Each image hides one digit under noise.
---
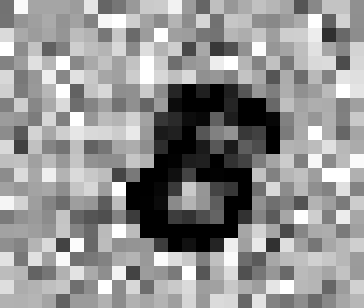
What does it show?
dark 8
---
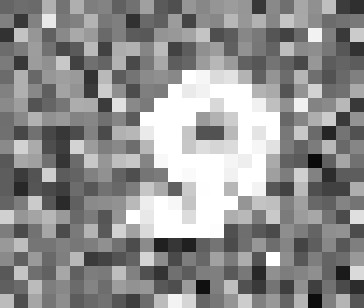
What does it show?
light 9
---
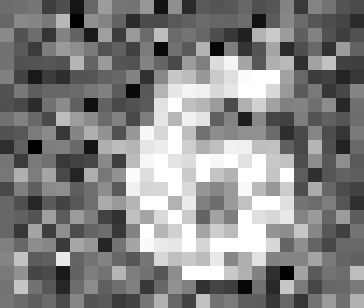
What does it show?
light 6
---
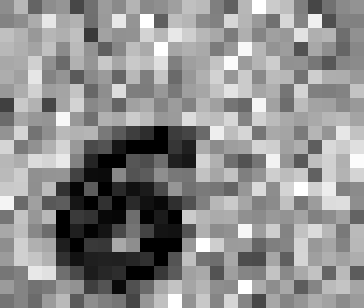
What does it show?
dark 6
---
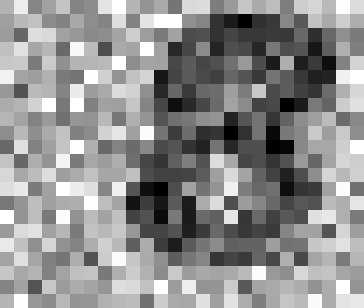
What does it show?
dark 8
